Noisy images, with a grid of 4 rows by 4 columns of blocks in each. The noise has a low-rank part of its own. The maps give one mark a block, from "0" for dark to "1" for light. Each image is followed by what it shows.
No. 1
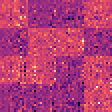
1 0 0 1
0 1 1 0
1 1 0 1
0 0 0 1
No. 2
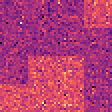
0 0 0 1
0 0 0 0
0 1 1 0
1 1 1 0
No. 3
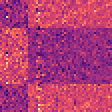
0 1 1 1
1 0 0 0
1 0 0 0
0 1 1 1
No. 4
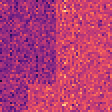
0 0 1 1
0 0 1 1
0 0 1 1
0 1 1 1
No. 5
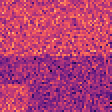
1 1 1 1
1 1 1 1
0 0 0 0
1 0 0 0
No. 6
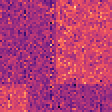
0 0 1 1
0 0 1 1
0 0 1 1
1 0 0 0
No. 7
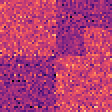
1 1 0 0
1 1 0 1
0 0 1 1
0 0 1 1
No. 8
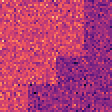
1 1 1 0
1 1 1 0
1 1 0 0
1 0 0 0
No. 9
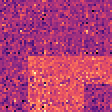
0 0 0 0
0 0 0 0
0 1 1 1
0 1 1 0
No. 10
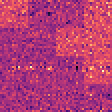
1 0 0 1
0 0 1 1
0 0 0 1
0 0 0 0
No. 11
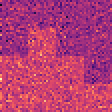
0 0 0 0
0 1 0 0
1 1 1 0
1 1 1 1
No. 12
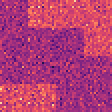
0 1 1 1
0 0 0 1
0 0 0 0
1 1 0 0
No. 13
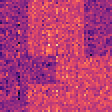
0 1 1 0
0 1 1 0
0 0 1 1
0 1 1 1
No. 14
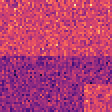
1 1 1 1
1 1 1 1
0 0 0 0
0 0 0 1
